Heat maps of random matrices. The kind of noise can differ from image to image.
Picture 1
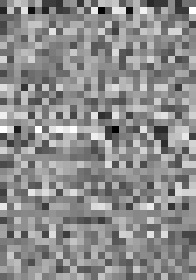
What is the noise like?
rows of uneven size
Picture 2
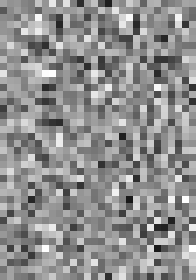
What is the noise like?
low rank plus noise
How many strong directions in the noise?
two
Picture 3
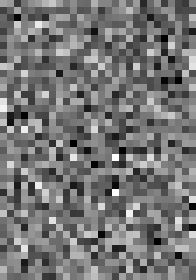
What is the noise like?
independent entries
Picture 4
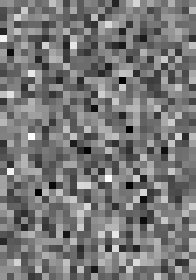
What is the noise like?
independent entries
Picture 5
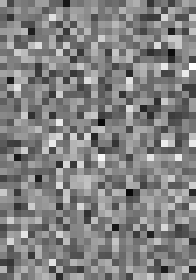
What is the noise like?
low rank plus noise
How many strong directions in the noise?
two
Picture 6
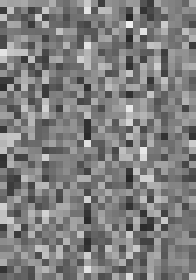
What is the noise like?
columns of uneven size
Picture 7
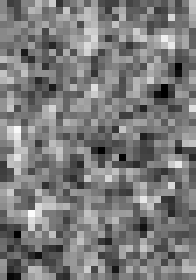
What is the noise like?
blotchy
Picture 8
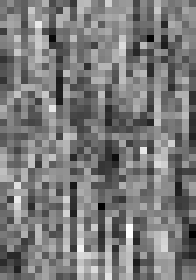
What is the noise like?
streaked along the columns
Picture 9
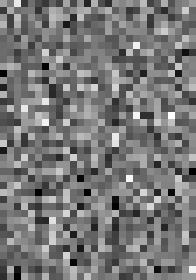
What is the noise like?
low rank plus noise
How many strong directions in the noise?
five to eight
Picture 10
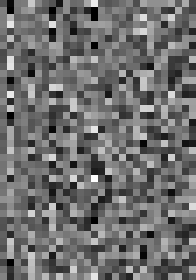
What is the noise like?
columns of uneven size
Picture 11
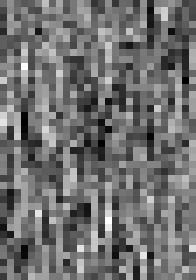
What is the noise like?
streaked along the columns
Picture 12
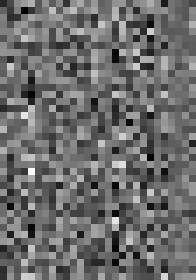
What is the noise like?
columns of uneven size
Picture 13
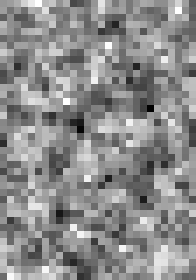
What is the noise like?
blotchy
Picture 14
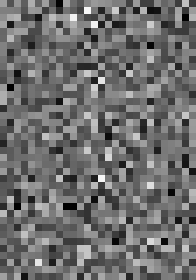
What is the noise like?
low rank plus noise
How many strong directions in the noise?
three or four
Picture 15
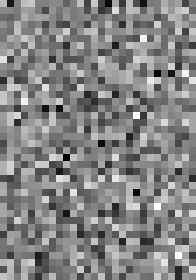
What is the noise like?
independent entries
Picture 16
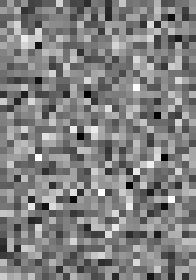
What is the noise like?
independent entries
